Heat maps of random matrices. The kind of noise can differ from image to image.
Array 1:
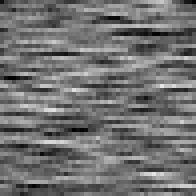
streaked along the rows
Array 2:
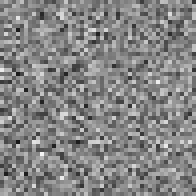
low rank plus noise
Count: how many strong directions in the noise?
five to eight
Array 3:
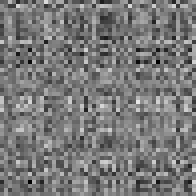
low rank plus noise
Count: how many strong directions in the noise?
two
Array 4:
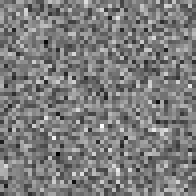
independent entries
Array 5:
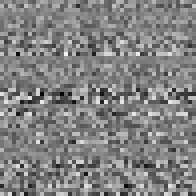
rows of uneven size
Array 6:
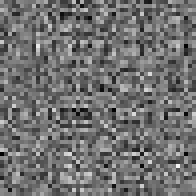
low rank plus noise
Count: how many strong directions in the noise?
three or four
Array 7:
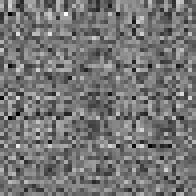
low rank plus noise
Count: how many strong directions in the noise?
two
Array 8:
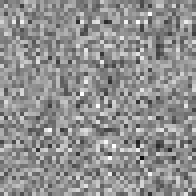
low rank plus noise
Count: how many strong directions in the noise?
five to eight
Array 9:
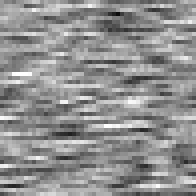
streaked along the rows
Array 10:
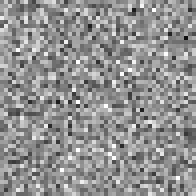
independent entries
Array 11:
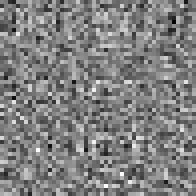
low rank plus noise
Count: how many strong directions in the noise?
three or four
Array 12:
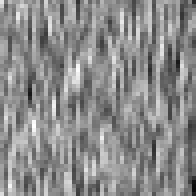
streaked along the columns
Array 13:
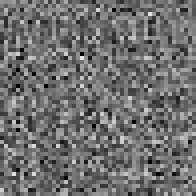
low rank plus noise
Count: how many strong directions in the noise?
five to eight
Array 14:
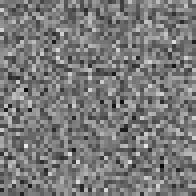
independent entries
